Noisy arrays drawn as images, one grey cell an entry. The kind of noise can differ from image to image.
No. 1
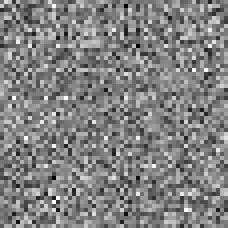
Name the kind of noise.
low rank plus noise
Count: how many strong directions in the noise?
five to eight
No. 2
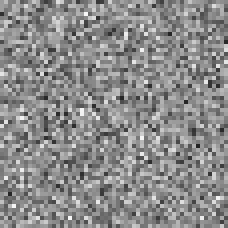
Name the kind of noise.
independent entries
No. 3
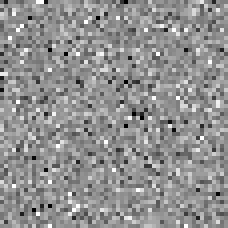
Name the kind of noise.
heavy tails
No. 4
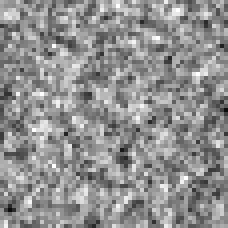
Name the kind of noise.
blotchy
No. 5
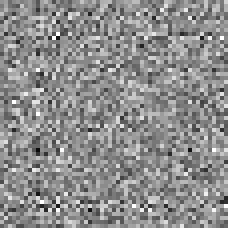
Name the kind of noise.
low rank plus noise
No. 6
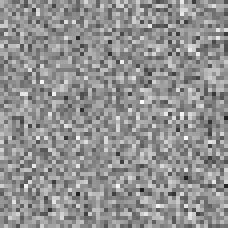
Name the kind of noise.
low rank plus noise
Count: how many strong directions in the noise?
five to eight
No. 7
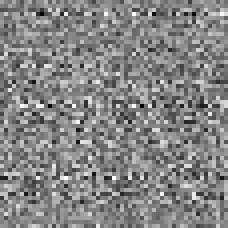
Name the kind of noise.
rows of uneven size
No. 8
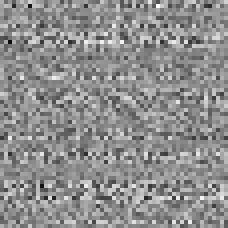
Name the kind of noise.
rows of uneven size
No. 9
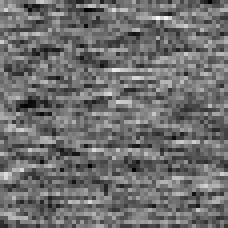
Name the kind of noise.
streaked along the rows
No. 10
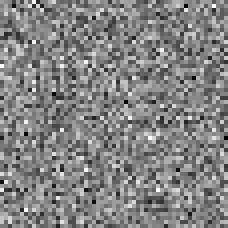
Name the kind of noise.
low rank plus noise
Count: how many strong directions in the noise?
five to eight
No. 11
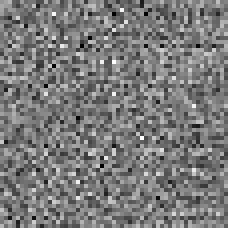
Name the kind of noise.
low rank plus noise
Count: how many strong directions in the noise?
one
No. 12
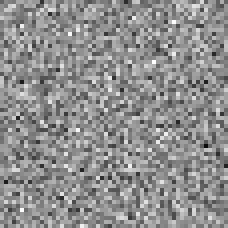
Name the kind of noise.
independent entries
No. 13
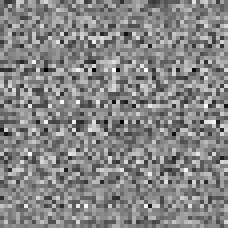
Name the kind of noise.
rows of uneven size
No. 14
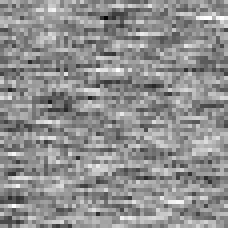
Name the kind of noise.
streaked along the rows
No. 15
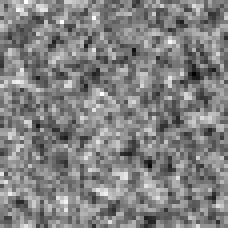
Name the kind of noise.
blotchy
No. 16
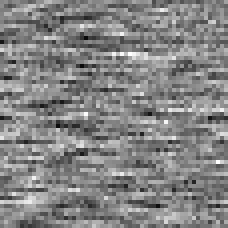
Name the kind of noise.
streaked along the rows
